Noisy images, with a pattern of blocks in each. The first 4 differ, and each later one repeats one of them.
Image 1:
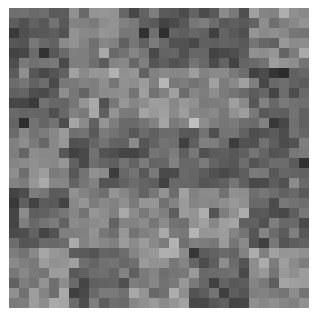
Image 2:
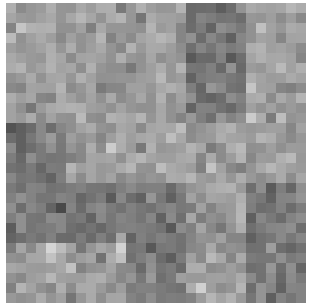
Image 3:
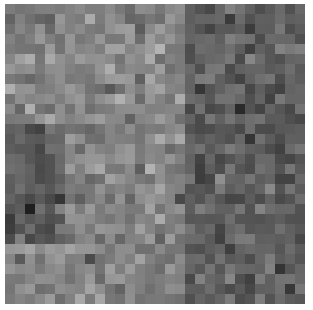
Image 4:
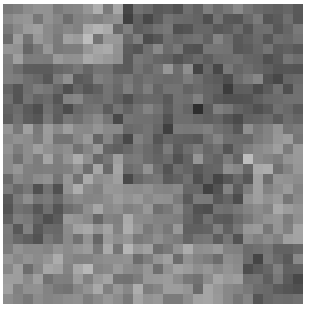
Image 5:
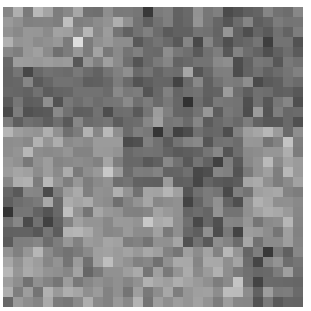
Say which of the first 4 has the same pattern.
4
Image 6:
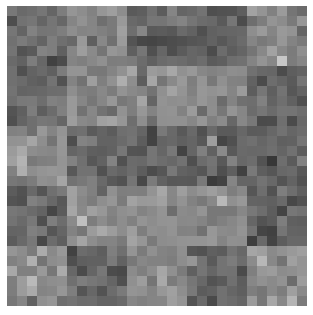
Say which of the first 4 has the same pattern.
1
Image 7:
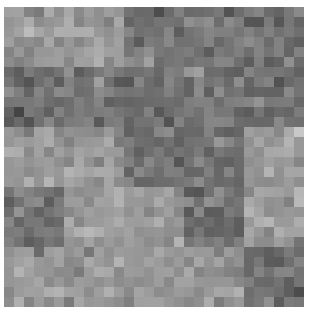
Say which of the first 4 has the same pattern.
4
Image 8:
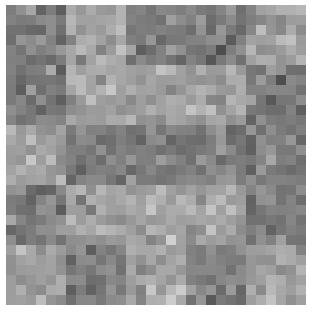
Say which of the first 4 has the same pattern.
1
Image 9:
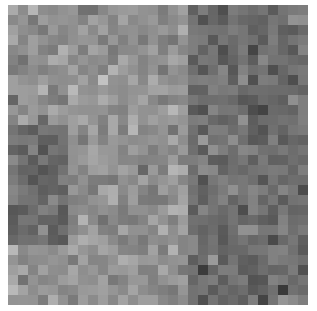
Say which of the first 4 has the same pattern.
3
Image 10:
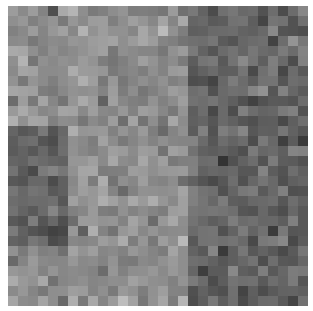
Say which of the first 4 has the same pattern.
3
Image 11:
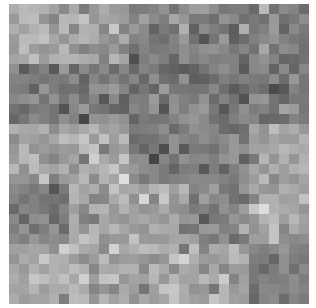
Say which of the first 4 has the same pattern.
4
